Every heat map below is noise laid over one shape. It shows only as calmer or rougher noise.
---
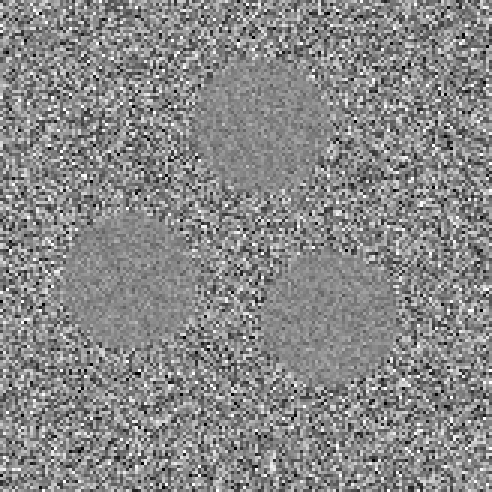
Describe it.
calm three dots
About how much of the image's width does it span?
two thirds
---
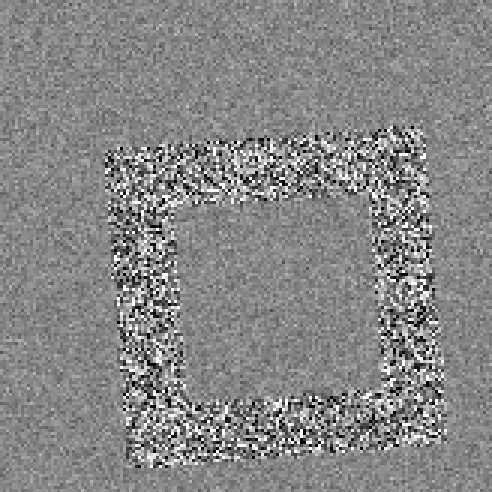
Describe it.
rough square frame
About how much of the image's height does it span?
two thirds
